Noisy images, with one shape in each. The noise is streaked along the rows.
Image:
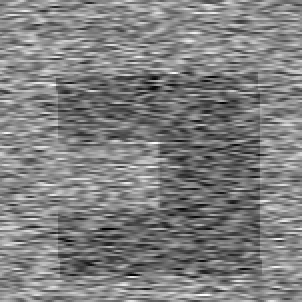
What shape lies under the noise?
square with a notch
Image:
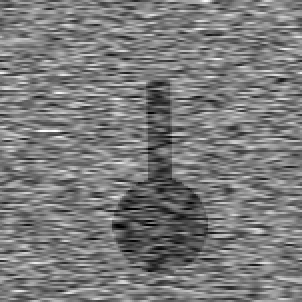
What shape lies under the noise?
lollipop
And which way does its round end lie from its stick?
down
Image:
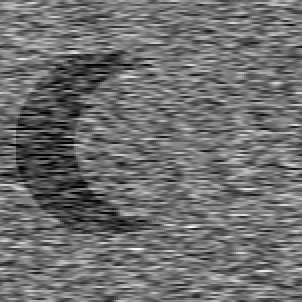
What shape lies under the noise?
crescent
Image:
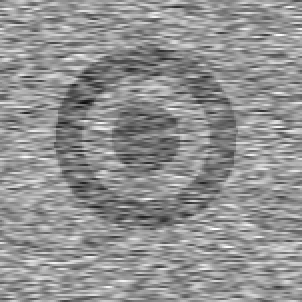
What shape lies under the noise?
bullseye
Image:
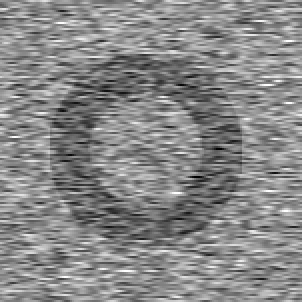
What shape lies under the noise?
ring
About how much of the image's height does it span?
two thirds
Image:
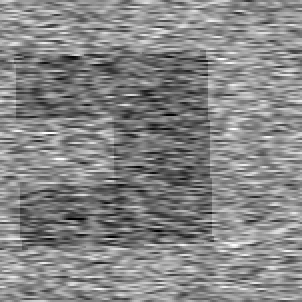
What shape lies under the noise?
square with a notch
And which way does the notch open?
left
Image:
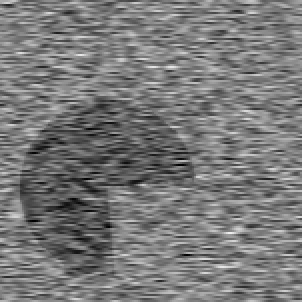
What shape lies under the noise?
disc with a wedge cut out
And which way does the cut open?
down and right
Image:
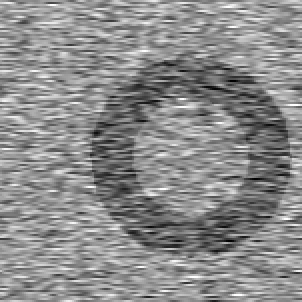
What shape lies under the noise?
ring
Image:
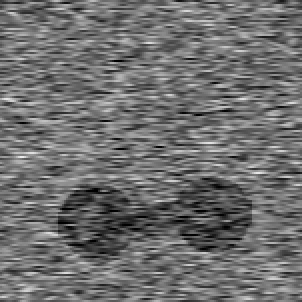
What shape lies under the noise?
dumbbell
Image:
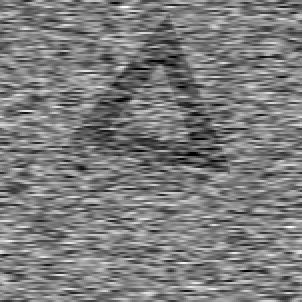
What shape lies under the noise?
triangle frame
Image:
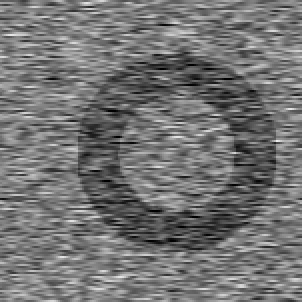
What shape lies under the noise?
ring
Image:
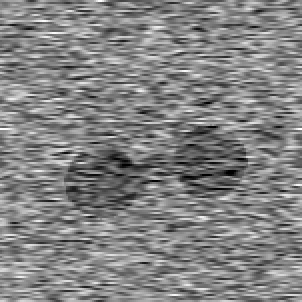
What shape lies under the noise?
dumbbell
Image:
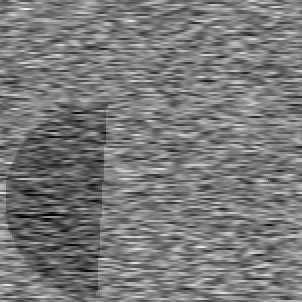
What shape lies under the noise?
half disc
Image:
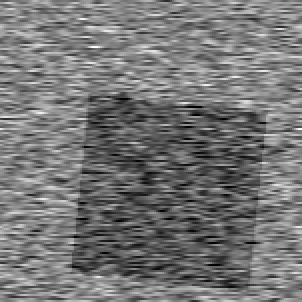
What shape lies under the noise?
square
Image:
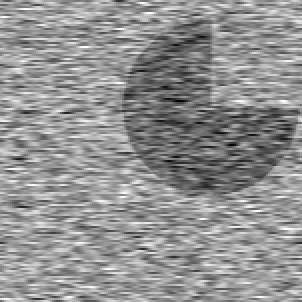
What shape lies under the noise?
disc with a wedge cut out
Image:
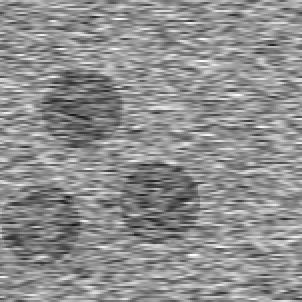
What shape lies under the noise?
three dots
